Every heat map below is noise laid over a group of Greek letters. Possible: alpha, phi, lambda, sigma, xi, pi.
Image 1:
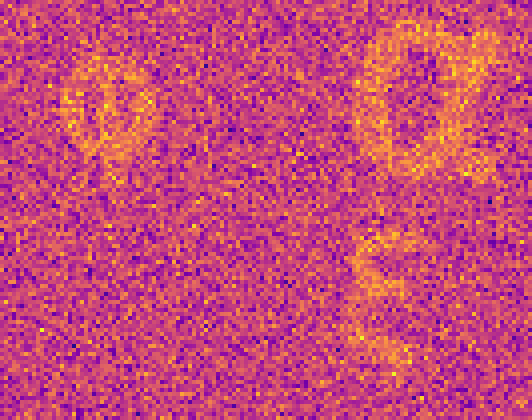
top left: phi; top right: alpha; bottom right: xi
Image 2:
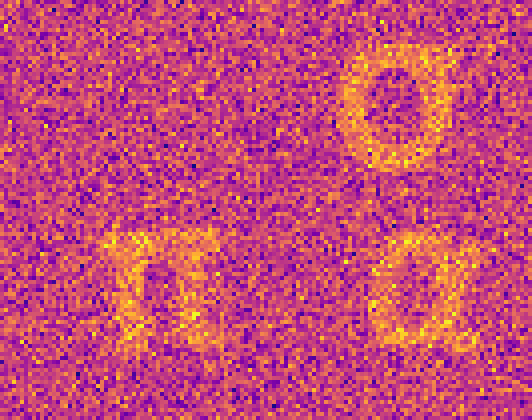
top right: sigma; bottom left: pi; bottom right: alpha
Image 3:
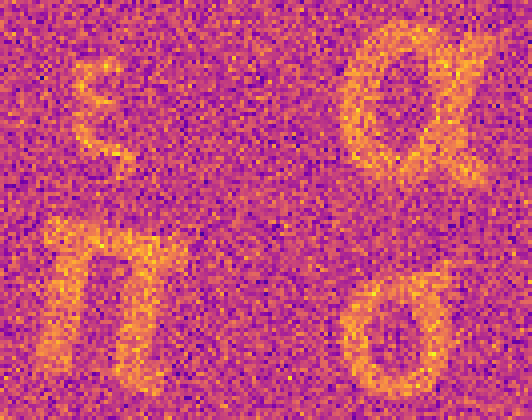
top left: xi; top right: alpha; bottom left: pi; bottom right: sigma
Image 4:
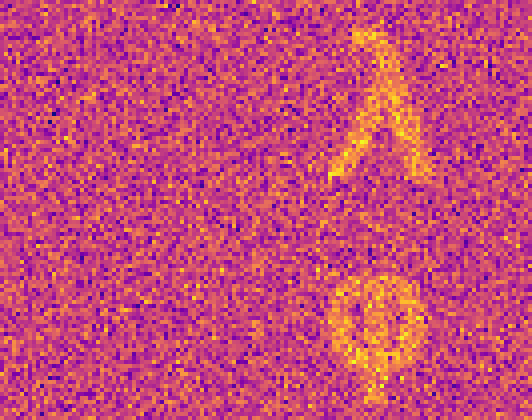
top right: lambda; bottom right: phi
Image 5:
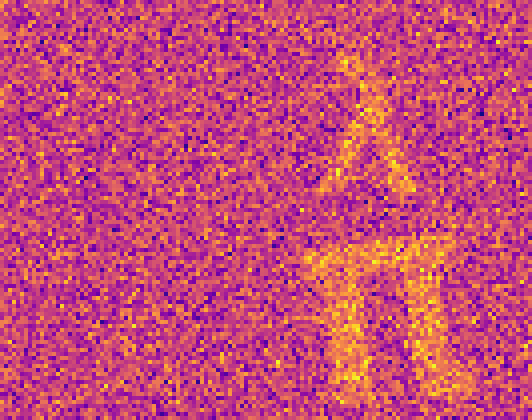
top right: lambda; bottom right: pi
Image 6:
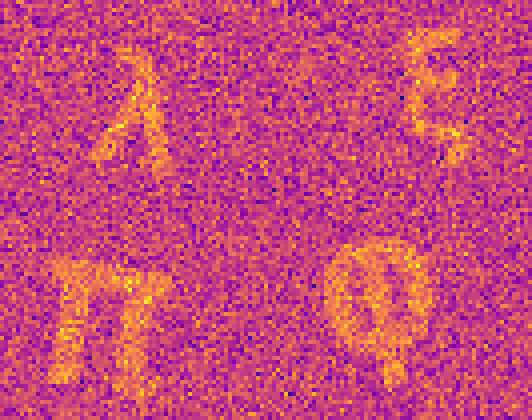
top left: lambda; top right: xi; bottom left: pi; bottom right: phi
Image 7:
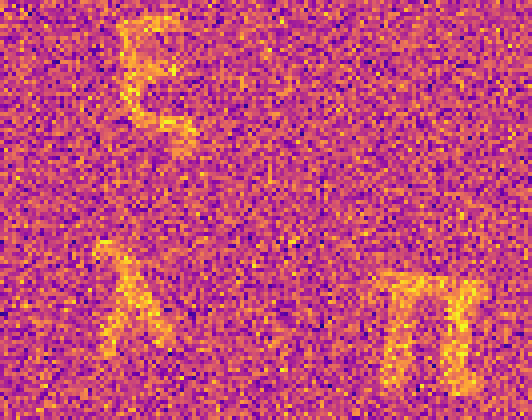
top left: xi; bottom left: lambda; bottom right: pi
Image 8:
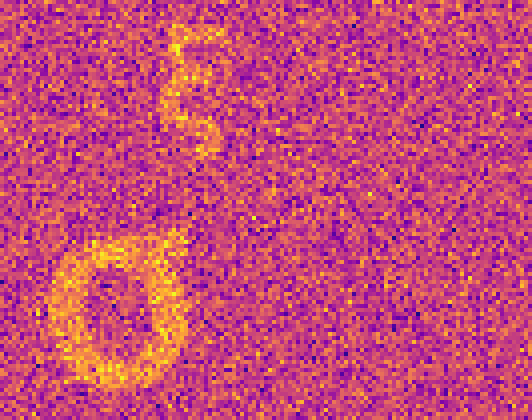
top left: xi; bottom left: sigma
